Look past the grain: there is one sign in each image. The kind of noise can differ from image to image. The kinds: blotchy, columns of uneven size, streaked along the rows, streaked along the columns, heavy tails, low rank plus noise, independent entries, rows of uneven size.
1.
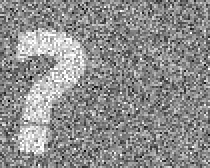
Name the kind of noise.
independent entries
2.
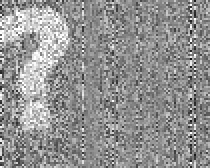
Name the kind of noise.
columns of uneven size
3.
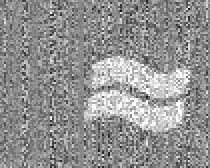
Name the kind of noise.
columns of uneven size
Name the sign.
approximately sign
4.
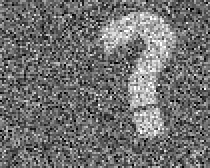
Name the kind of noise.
independent entries
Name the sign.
question mark
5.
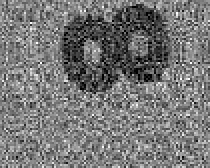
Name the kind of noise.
low rank plus noise
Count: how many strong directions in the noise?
three or four
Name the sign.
infinity sign
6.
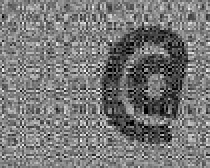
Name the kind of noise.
low rank plus noise
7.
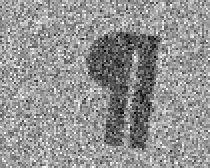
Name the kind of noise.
independent entries
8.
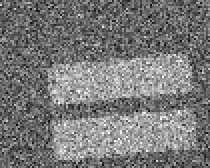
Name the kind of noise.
independent entries
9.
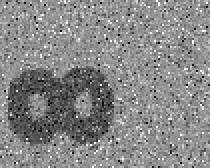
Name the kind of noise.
heavy tails
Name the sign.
infinity sign
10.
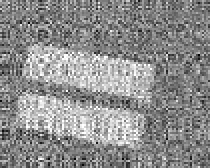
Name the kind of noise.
low rank plus noise
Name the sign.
equals sign
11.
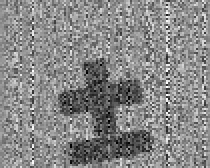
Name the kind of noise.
columns of uneven size
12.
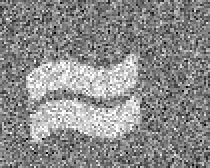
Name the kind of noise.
independent entries
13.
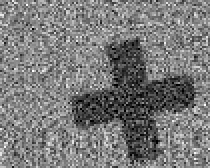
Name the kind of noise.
low rank plus noise
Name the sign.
plus sign
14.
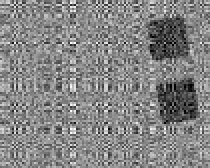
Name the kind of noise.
low rank plus noise
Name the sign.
colon
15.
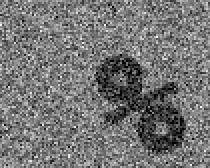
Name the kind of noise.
independent entries
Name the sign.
percent sign
